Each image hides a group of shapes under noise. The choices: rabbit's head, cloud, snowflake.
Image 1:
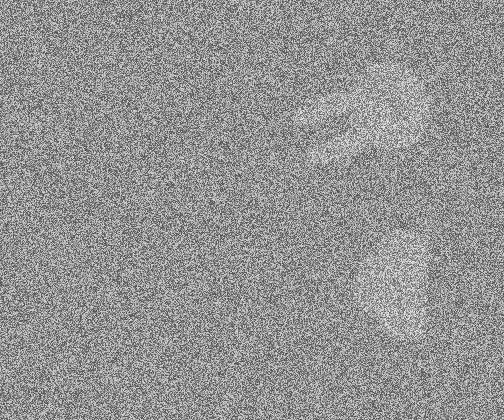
top right: rabbit's head; bottom right: cloud
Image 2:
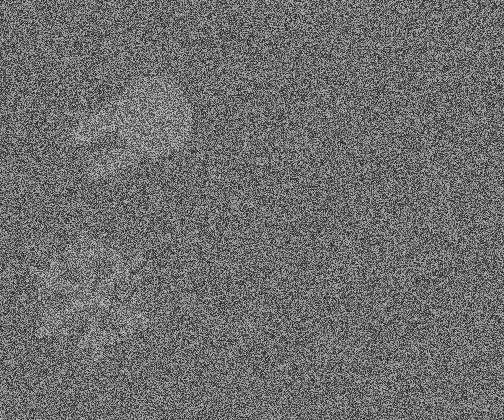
top left: rabbit's head; bottom left: snowflake
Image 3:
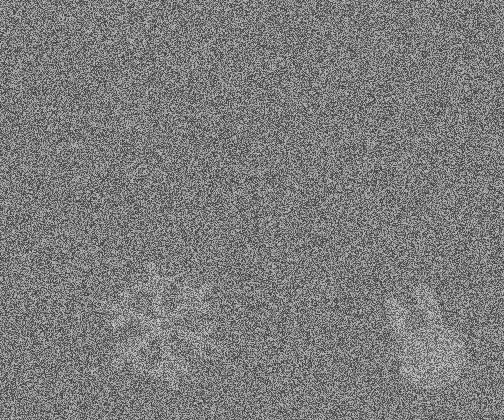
bottom left: snowflake; bottom right: rabbit's head
